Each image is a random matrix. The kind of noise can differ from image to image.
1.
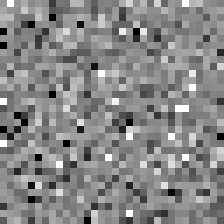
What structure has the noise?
heavy tails
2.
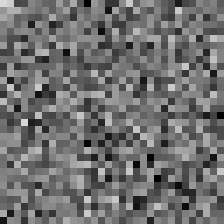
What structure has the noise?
independent entries
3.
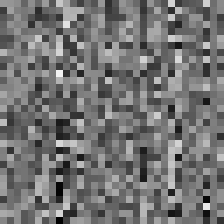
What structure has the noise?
columns of uneven size
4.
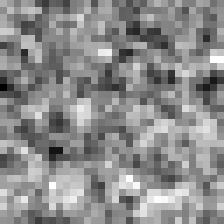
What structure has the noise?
blotchy
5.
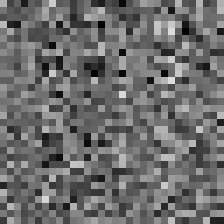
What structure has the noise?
low rank plus noise
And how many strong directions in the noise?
three or four
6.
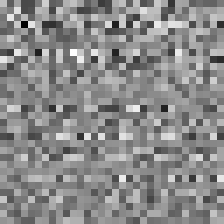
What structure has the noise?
rows of uneven size
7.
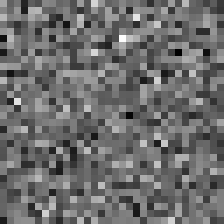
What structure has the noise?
independent entries
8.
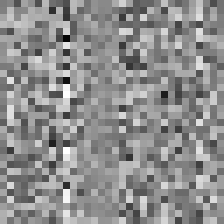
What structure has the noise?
columns of uneven size
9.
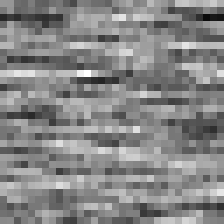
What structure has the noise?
streaked along the rows
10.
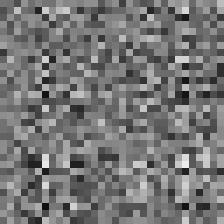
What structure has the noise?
low rank plus noise
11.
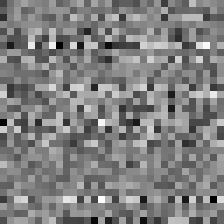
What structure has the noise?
rows of uneven size
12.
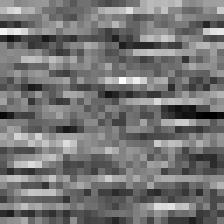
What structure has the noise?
streaked along the rows
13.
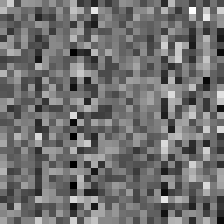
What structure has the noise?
columns of uneven size
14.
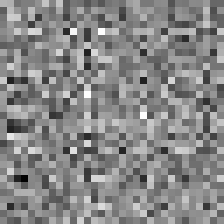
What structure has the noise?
low rank plus noise
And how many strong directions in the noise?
three or four
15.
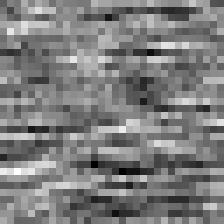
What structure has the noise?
streaked along the rows
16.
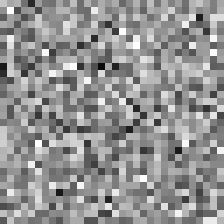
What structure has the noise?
independent entries
